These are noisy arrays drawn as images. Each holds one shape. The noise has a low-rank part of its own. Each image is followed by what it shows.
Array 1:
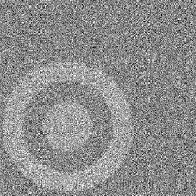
bullseye
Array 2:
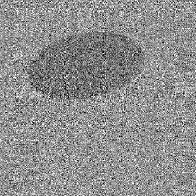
ellipse
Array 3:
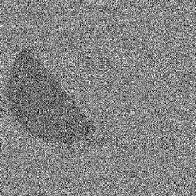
half disc
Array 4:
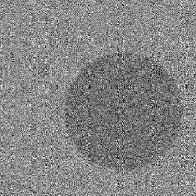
disc
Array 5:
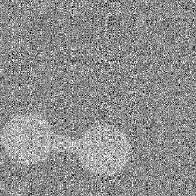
dumbbell
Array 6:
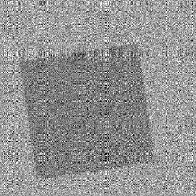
square
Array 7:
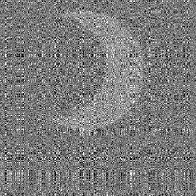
crescent
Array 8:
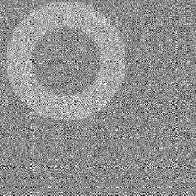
ring
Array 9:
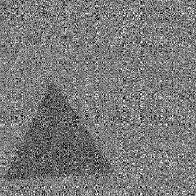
triangle
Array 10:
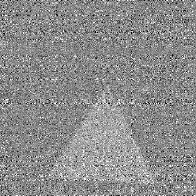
triangle
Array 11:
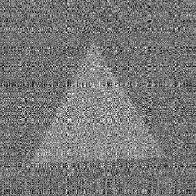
triangle
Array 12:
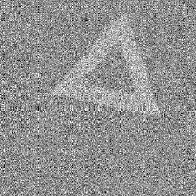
triangle frame
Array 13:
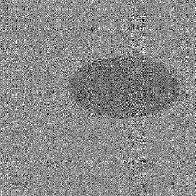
ellipse
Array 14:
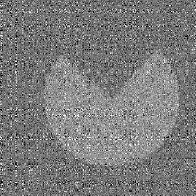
disc with a wedge cut out
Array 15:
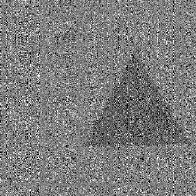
triangle
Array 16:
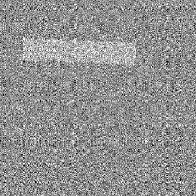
bar
